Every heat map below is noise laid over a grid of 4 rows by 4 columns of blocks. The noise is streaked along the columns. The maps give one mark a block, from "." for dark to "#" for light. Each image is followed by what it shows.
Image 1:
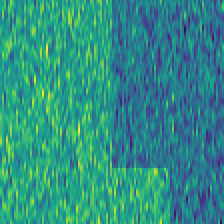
##..
##..
##..
###.
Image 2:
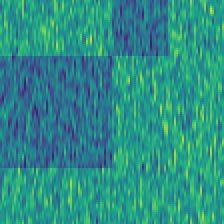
##.#
..##
..##
####
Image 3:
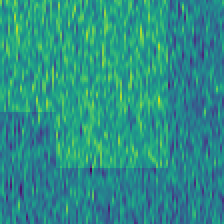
###.
###.
.##.
....
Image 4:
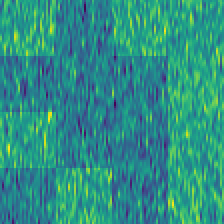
#.##
...#
#..#
.#.#
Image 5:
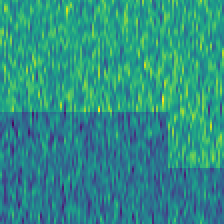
####
####
...#
....
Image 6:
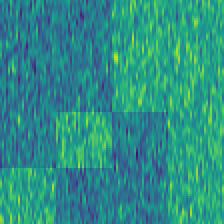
..##
..##
.#.#
#..#
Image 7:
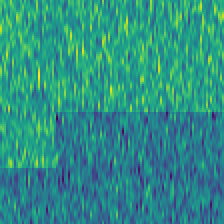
####
####
#...
....
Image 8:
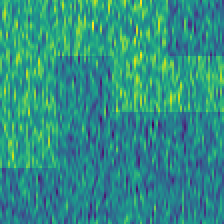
###.
#.##
#...
....
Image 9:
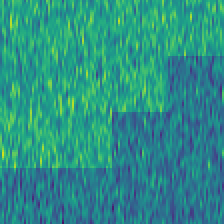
####
###.
##..
....
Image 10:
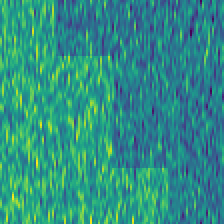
#...
##..
##..
###.
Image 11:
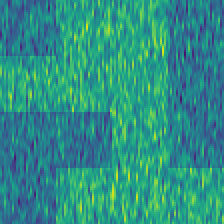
.##.
###.
..#.
.###
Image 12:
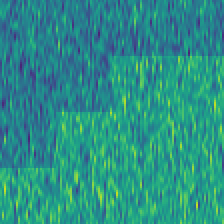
....
..##
.###
####
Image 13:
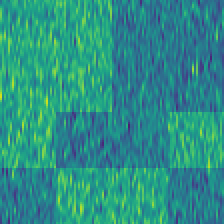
##..
##..
#..#
.##.
